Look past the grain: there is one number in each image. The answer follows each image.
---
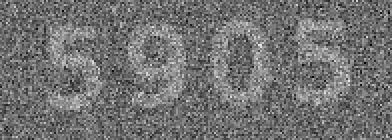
5905
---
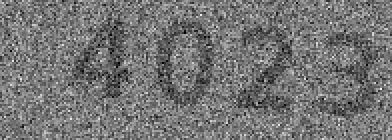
4023
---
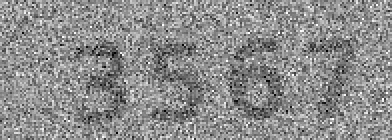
3567
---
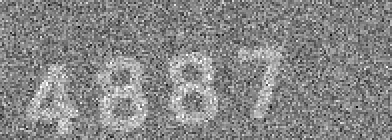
4887
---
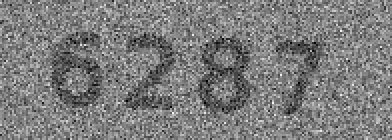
6287
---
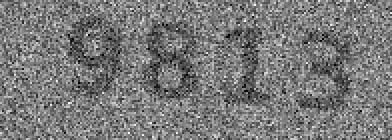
9813
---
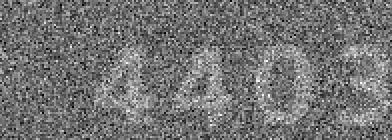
4403
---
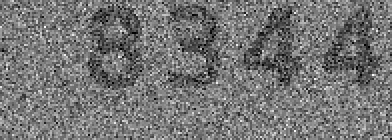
8344
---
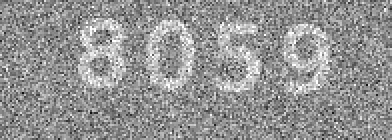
8059
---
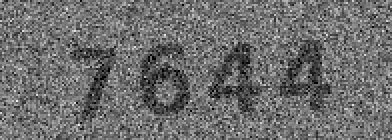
7644
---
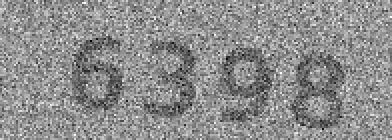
6398
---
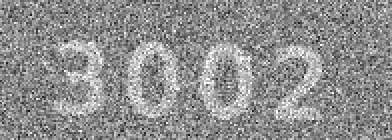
3002
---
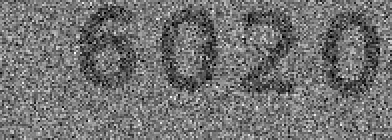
6020
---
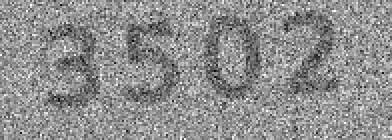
3502
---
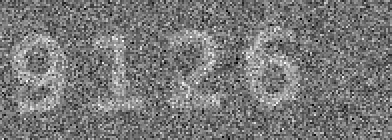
9126
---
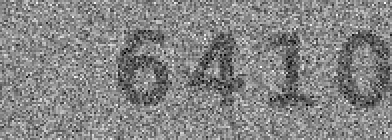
6410
